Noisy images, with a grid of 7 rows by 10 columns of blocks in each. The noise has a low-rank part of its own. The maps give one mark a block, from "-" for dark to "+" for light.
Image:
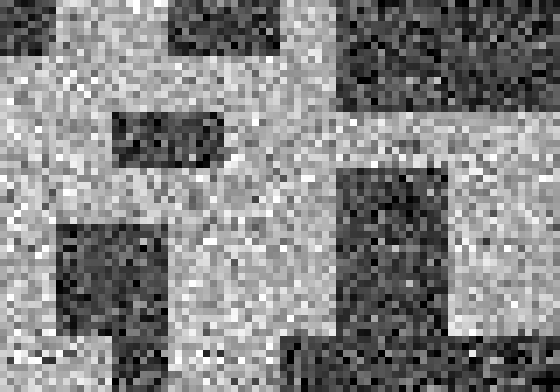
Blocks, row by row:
- + + - - + - - - -
+ + + + + + - - - -
+ + - - + + + + + +
+ + + + + + - - + +
+ - - + + + - - + +
+ - - + + + - - + +
+ + - + + - - - - -
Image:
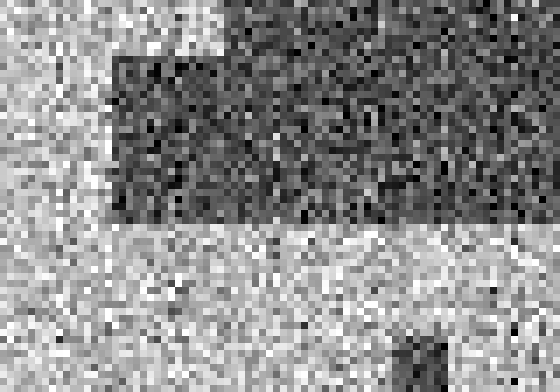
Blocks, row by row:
+ + + + - - - - - -
+ + - - - - - - - -
+ + - - - - - - - -
+ + - - - - - - - -
+ + + + + + + + + +
+ + + + + + + + + +
+ + + + + + + - + +
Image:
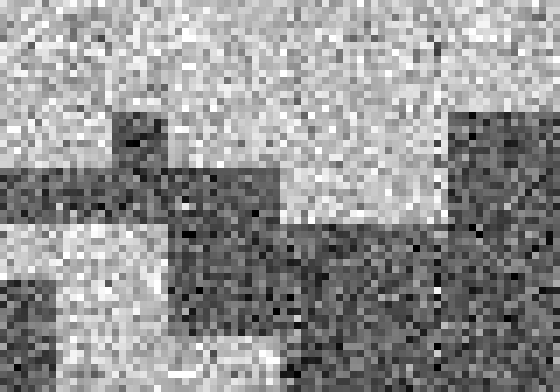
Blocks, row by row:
+ + + + + + + + + +
+ + + + + + + + + +
+ + - + + + + + - -
- - - - - + + + - -
+ + + - - - - - - -
- + + - - - - - - -
- + + + + - - - - -
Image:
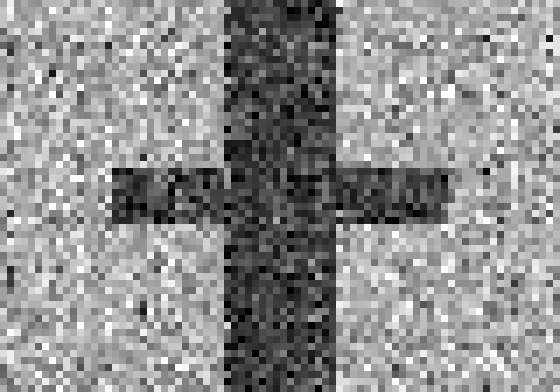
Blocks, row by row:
+ + + + - - + + + +
+ + + + - - + + + +
+ + + + - - + + + +
+ + - - - - - - + +
+ + + + - - + + + +
+ + + + - - + + + +
+ + + + - - + + + +
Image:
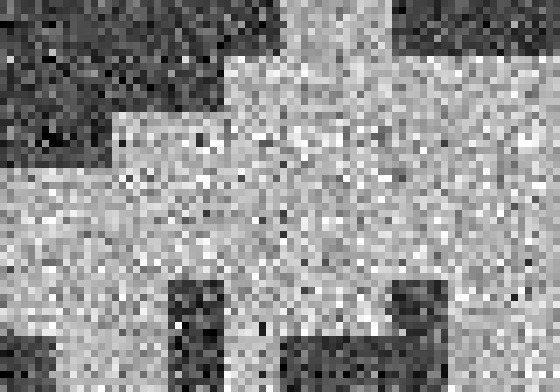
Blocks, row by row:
- - - - - + + - - -
- - - - + + + + + +
- - + + + + + + + +
+ + + + + + + + + +
+ + + + + + + + + +
+ + + - + + + - + +
- + + - + - - - + +
